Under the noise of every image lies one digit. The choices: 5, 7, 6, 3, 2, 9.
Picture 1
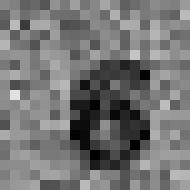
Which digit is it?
6
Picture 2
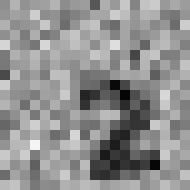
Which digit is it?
2
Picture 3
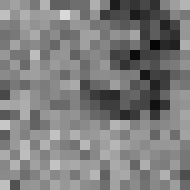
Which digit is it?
3
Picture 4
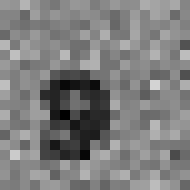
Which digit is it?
9
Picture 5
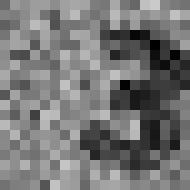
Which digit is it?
3
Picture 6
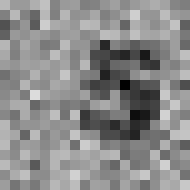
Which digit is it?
5
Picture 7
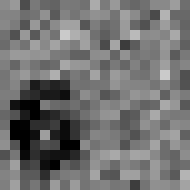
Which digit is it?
6
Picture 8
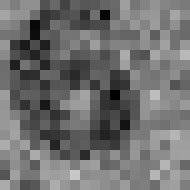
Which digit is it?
6
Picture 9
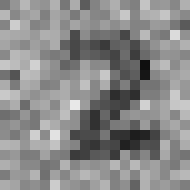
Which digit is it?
2
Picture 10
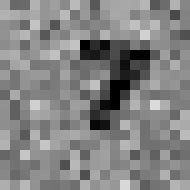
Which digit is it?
7
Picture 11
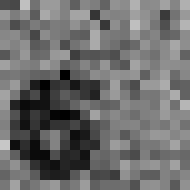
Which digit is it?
6
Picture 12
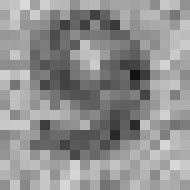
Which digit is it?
9
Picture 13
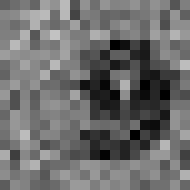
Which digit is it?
9
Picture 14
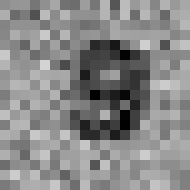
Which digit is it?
9
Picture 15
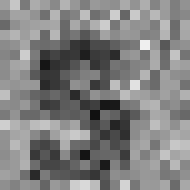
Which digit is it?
5
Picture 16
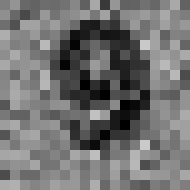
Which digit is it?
9
